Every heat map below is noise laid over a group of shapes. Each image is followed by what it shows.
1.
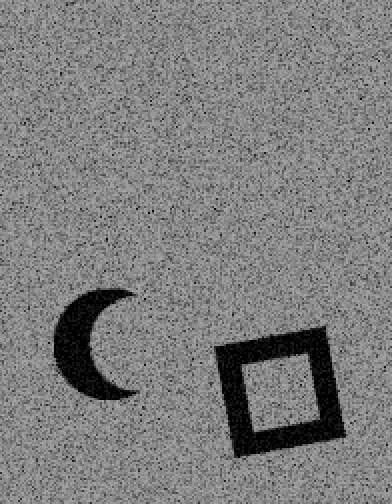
bottom left: crescent; bottom right: square frame
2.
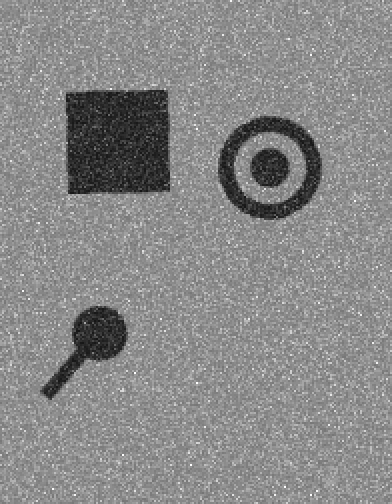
top left: square; top right: bullseye; bottom left: lollipop
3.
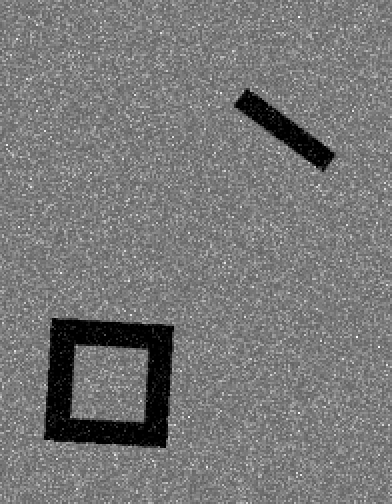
top right: bar; bottom left: square frame
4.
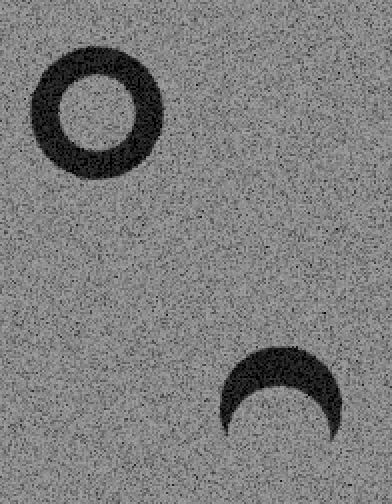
top left: ring; bottom right: crescent
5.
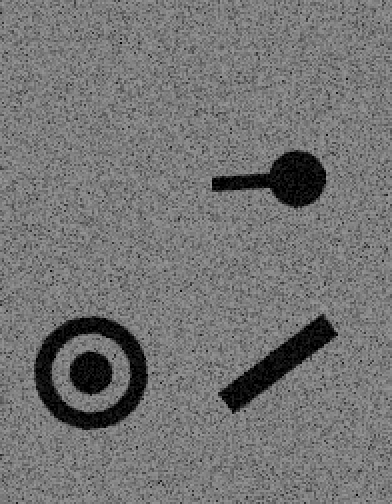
top right: lollipop; bottom left: bullseye; bottom right: bar
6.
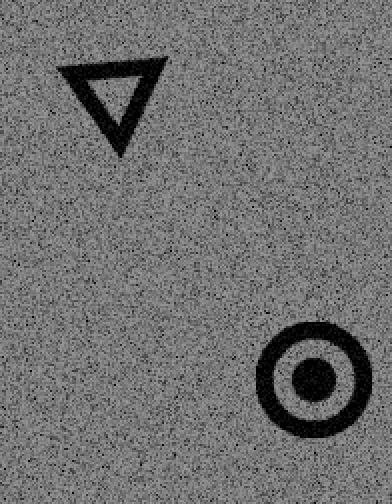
top left: triangle frame; bottom right: bullseye
